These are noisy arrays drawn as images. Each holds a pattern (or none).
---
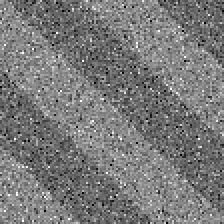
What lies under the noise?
diagonal stripes
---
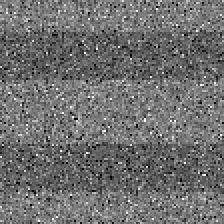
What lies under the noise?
horizontal stripes
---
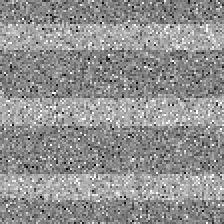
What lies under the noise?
horizontal stripes
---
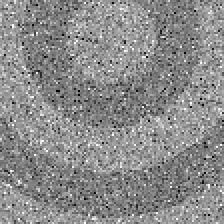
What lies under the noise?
rings round one point
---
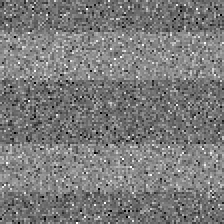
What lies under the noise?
horizontal stripes
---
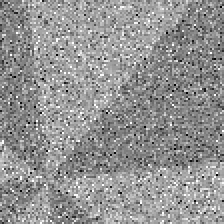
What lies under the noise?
spokes from one point
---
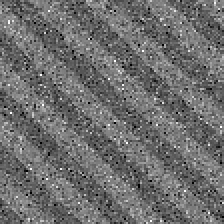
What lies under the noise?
diagonal stripes
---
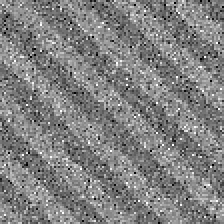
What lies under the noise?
diagonal stripes
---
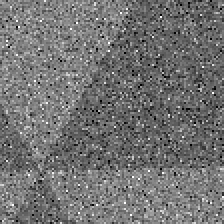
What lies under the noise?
spokes from one point
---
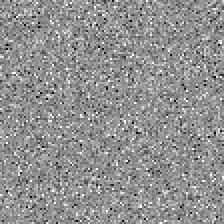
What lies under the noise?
only noise
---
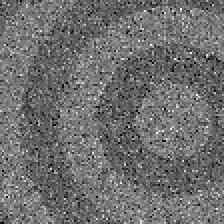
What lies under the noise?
rings round one point
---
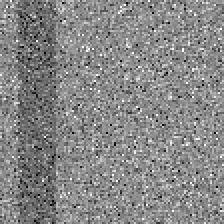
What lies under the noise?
one vertical stripe
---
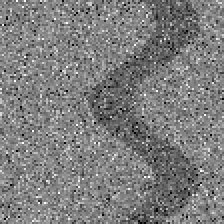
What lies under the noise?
a wavy band
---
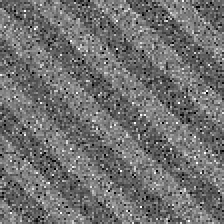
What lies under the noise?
diagonal stripes
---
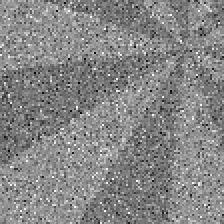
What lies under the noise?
spokes from one point
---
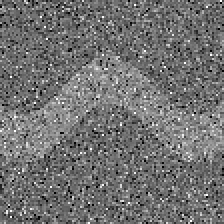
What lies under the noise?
a wavy band
